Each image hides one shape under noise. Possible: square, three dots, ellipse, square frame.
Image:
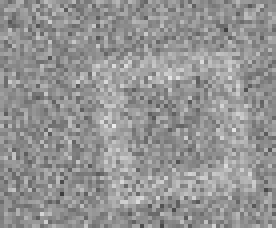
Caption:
light square frame
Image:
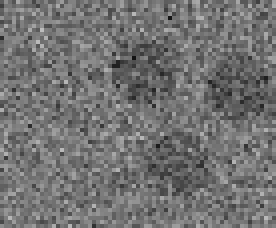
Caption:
dark three dots
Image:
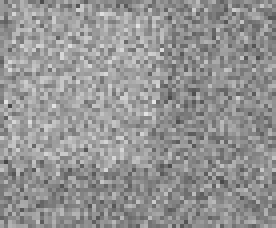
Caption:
light square
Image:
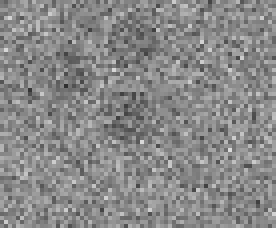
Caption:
dark three dots
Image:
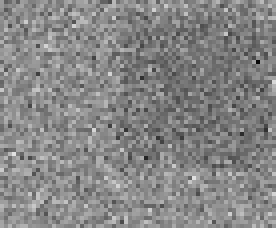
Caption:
dark square
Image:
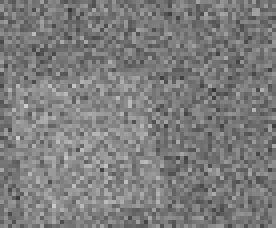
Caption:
light square
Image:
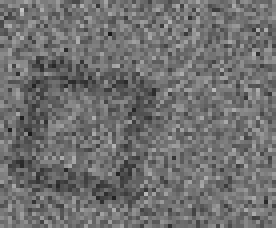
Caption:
dark square frame
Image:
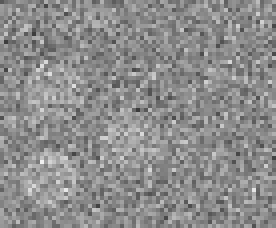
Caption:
light three dots
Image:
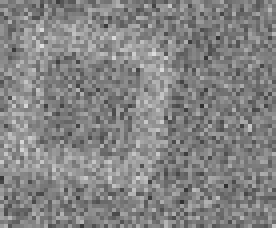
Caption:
light square frame
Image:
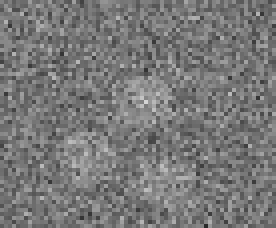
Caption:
light three dots
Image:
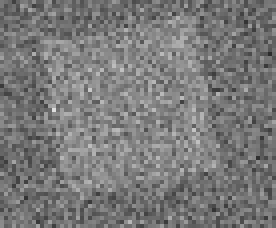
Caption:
light square
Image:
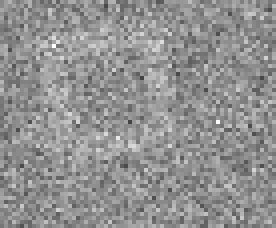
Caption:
light square frame
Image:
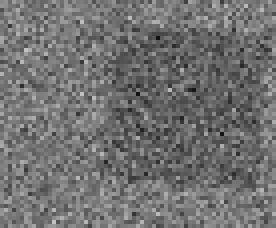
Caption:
dark square
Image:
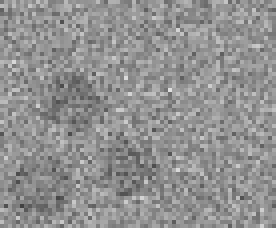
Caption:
dark three dots
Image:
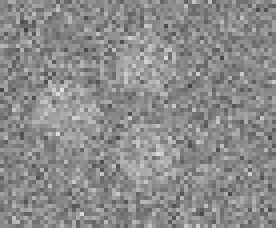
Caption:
light three dots
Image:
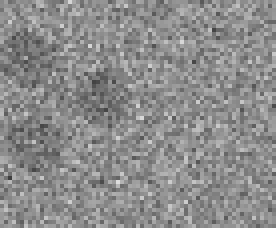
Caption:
dark three dots
